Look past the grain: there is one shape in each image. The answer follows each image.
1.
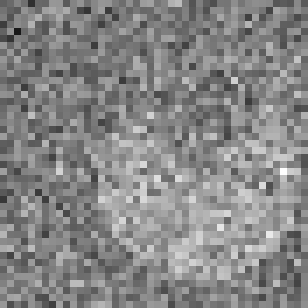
disc with a wedge cut out
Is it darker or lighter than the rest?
lighter
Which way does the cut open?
up
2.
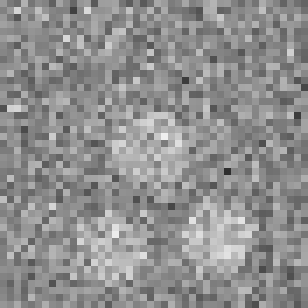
three dots
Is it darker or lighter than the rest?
lighter
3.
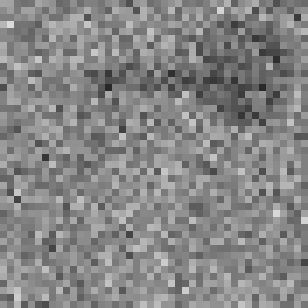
lollipop
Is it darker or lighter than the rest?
darker
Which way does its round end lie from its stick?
right
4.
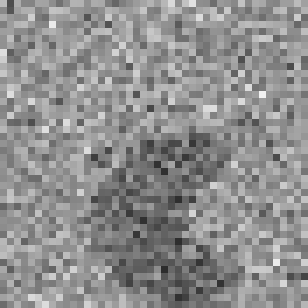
disc with a wedge cut out
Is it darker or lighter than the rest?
darker
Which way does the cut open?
right
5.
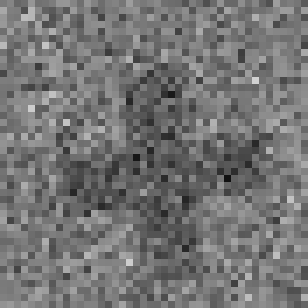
cross
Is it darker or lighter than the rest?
darker
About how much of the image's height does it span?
two thirds
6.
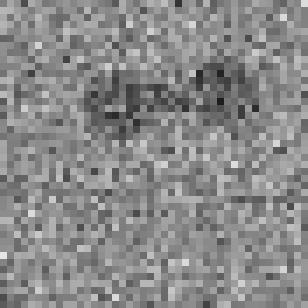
dumbbell
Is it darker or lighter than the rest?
darker
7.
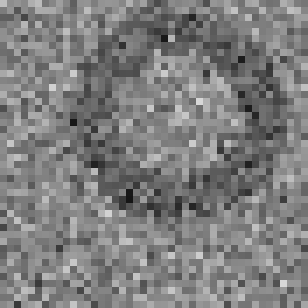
ring
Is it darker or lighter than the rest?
darker
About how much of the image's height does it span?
two thirds
